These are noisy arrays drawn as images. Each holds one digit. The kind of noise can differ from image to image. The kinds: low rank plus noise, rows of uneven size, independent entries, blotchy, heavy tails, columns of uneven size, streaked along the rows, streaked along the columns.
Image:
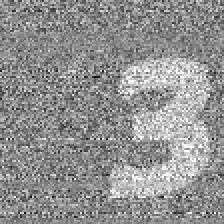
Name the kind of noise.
rows of uneven size
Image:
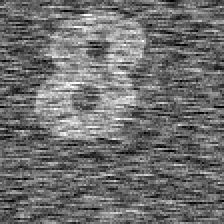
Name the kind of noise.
streaked along the rows
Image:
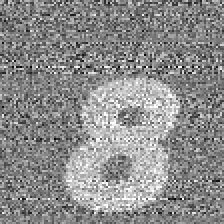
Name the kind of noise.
rows of uneven size
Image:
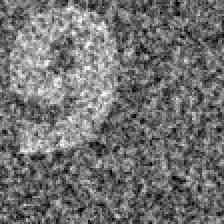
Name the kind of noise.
blotchy
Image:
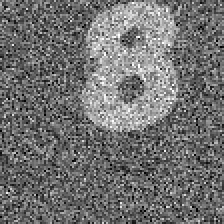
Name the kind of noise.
independent entries
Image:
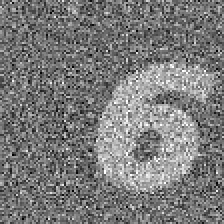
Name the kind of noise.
low rank plus noise
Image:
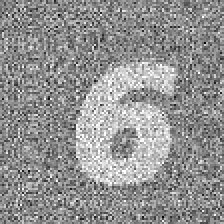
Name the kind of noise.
low rank plus noise
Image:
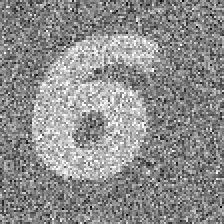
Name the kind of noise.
independent entries
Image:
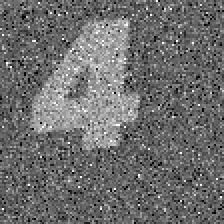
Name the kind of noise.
heavy tails
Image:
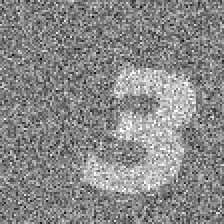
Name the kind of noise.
independent entries
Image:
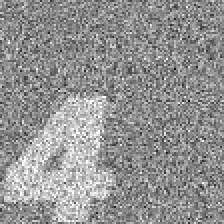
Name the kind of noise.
low rank plus noise
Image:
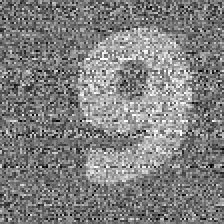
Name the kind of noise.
rows of uneven size
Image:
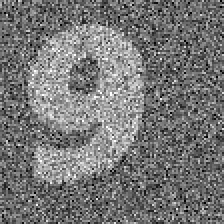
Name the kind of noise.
independent entries
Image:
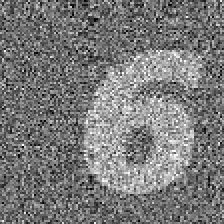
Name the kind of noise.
low rank plus noise
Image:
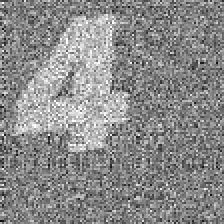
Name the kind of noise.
low rank plus noise
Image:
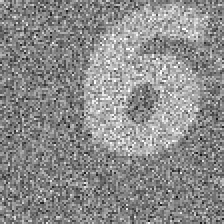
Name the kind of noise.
independent entries
